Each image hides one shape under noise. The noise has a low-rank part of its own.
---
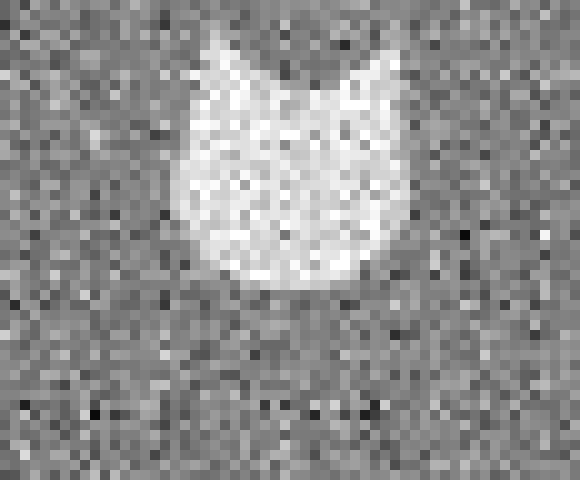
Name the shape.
cat's head
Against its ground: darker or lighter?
lighter
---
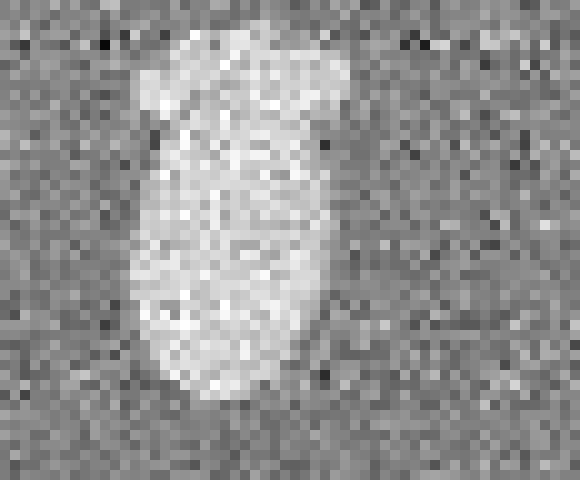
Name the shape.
footprint
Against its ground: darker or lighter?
lighter
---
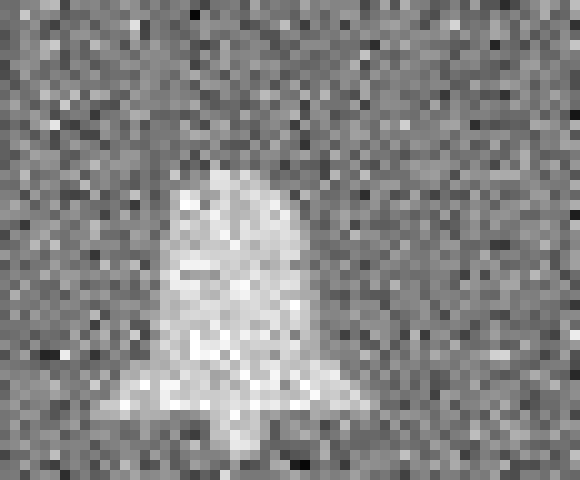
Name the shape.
bell
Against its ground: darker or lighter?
lighter
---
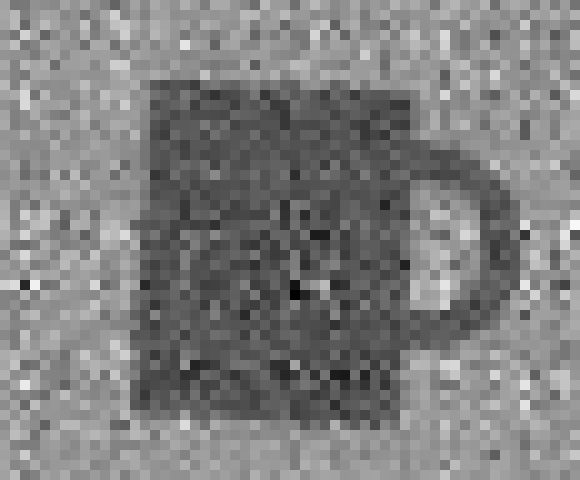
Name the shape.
cup
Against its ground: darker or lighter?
darker
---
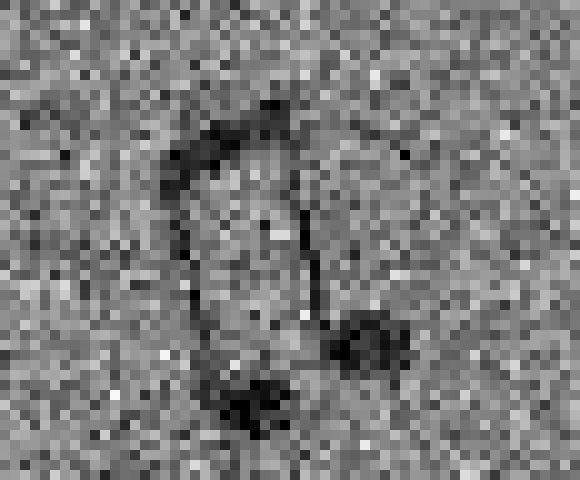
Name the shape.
pair of musical notes
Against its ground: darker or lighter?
darker
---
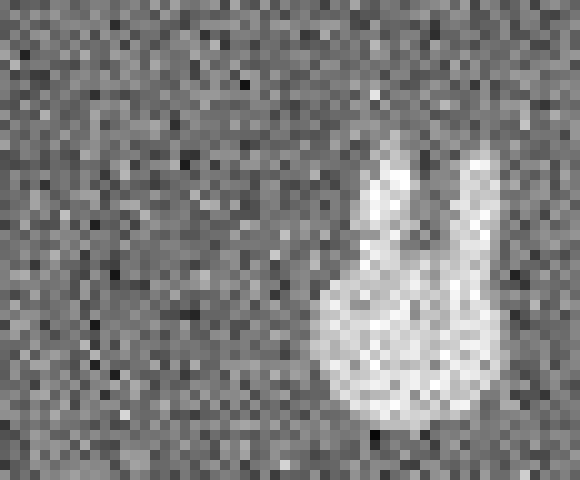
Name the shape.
rabbit's head
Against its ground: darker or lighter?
lighter
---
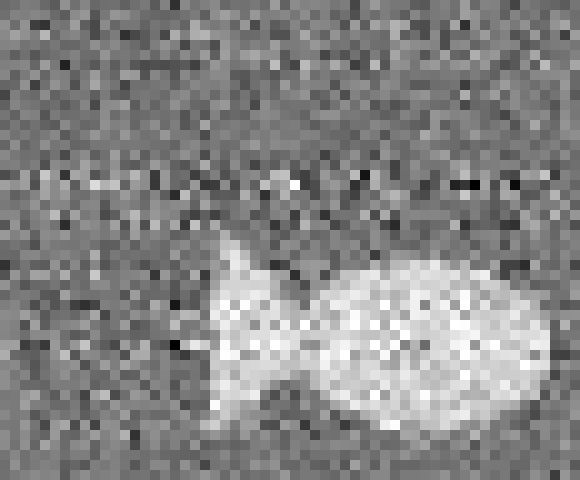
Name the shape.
fish
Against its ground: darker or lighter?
lighter
